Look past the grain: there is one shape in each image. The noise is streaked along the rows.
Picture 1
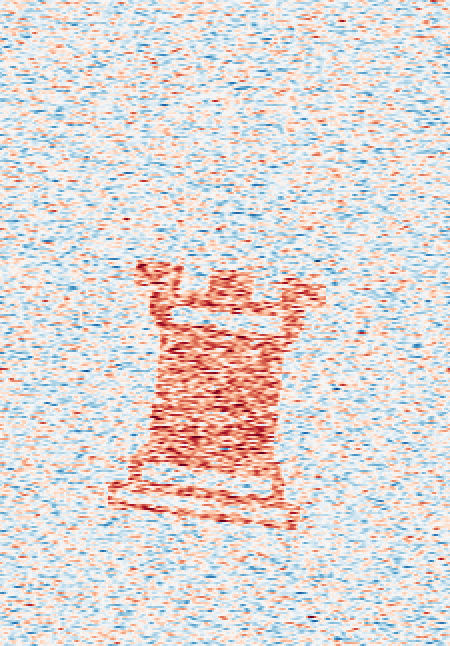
chess rook
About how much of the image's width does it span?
half
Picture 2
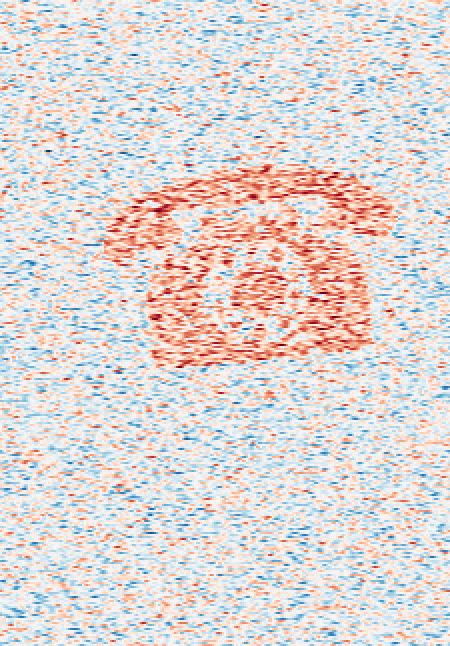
telephone
